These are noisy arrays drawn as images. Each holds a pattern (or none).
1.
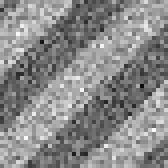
diagonal stripes
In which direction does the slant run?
bottom left to top right
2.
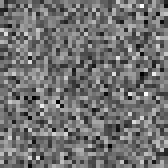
only noise
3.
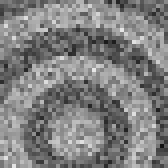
rings round one point
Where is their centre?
bottom middle
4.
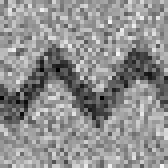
a wavy band
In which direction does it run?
left to right
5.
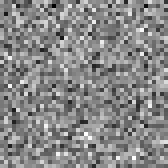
only noise
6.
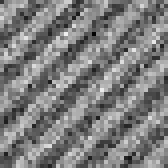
diagonal stripes
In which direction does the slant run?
bottom left to top right
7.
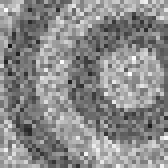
rings round one point
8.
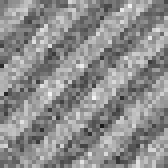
diagonal stripes
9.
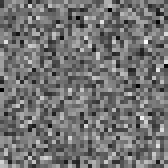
only noise
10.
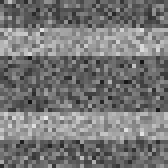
horizontal stripes
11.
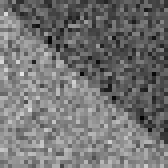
a sharp edge
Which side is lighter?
bottom left
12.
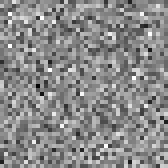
only noise
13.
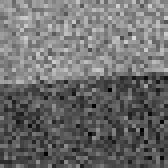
a sharp edge
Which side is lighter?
top
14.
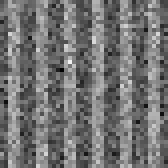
vertical stripes
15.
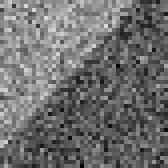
a sharp edge
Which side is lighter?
top left
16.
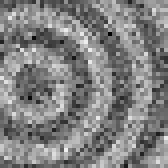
rings round one point
